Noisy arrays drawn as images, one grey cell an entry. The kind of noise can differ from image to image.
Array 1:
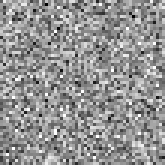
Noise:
independent entries
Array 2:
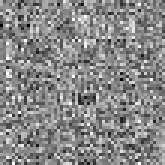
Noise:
low rank plus noise
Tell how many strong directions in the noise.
three or four
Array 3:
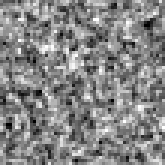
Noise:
blotchy
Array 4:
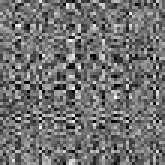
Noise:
low rank plus noise
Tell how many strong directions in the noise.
one
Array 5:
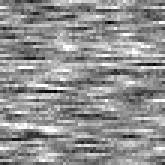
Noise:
streaked along the rows
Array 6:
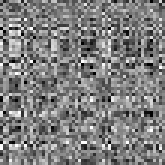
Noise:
low rank plus noise
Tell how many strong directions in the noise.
one
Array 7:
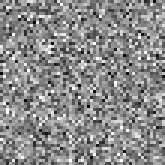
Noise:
independent entries
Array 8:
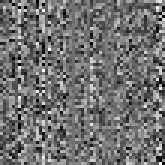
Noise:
columns of uneven size
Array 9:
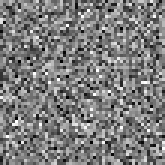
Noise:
independent entries
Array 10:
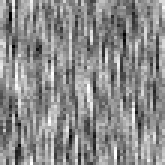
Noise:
streaked along the columns
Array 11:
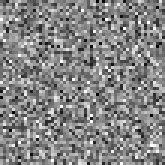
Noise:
independent entries
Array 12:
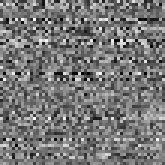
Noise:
rows of uneven size
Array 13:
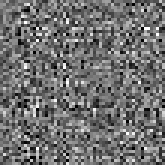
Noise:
low rank plus noise
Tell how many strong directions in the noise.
three or four
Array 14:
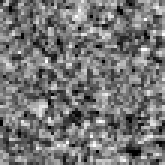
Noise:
blotchy
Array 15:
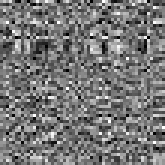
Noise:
low rank plus noise
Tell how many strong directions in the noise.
two
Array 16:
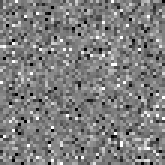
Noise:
heavy tails
